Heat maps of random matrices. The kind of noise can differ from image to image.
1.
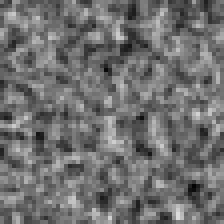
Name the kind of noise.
blotchy
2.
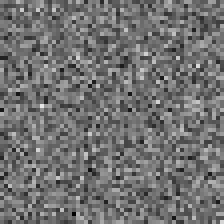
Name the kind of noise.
independent entries
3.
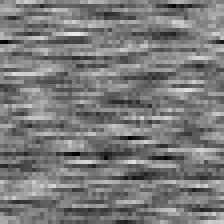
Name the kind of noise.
streaked along the rows
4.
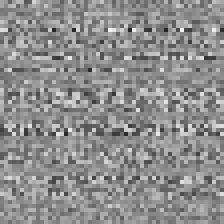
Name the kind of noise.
rows of uneven size
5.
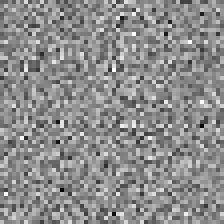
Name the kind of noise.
low rank plus noise
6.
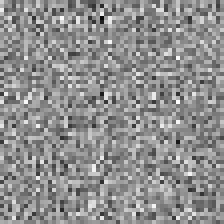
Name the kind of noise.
low rank plus noise
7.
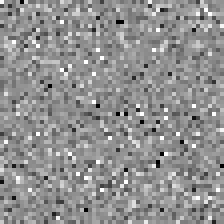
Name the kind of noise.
heavy tails
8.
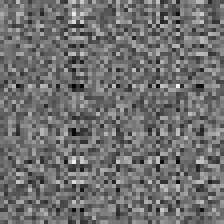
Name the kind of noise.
low rank plus noise
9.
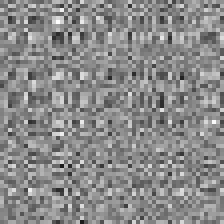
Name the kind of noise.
low rank plus noise
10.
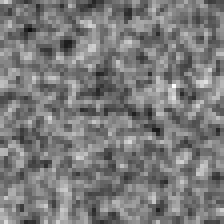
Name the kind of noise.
blotchy
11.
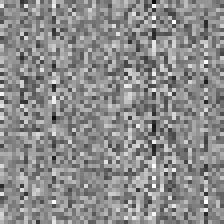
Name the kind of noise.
columns of uneven size
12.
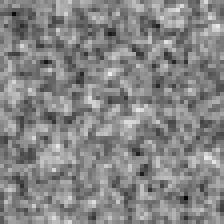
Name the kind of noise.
blotchy
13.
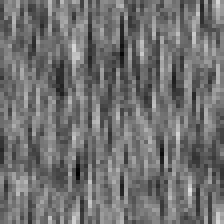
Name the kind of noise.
streaked along the columns
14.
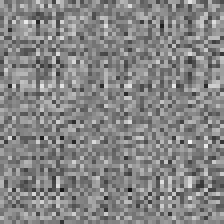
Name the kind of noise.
low rank plus noise
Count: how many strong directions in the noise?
two
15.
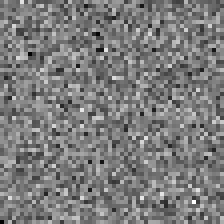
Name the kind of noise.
independent entries
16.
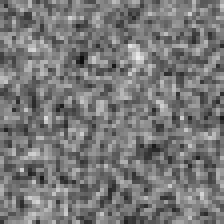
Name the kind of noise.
blotchy
